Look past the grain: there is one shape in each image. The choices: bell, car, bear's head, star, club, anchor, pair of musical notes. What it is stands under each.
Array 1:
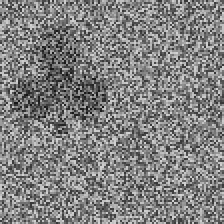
dark club
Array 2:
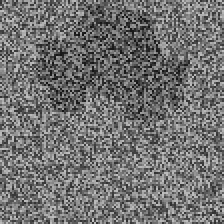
dark car
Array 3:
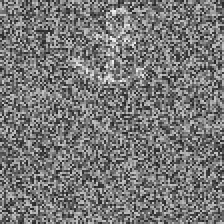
light anchor, top middle
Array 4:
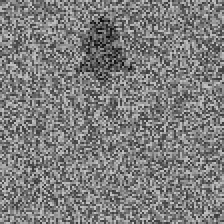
dark bell, top middle
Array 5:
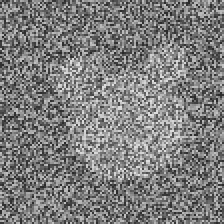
light bear's head
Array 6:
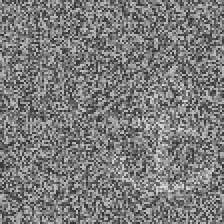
light anchor
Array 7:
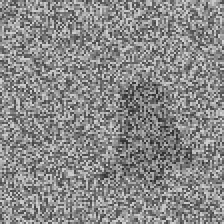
dark bell
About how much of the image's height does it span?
half
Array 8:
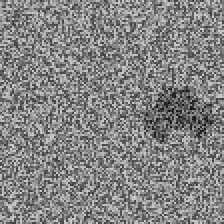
dark car, middle right
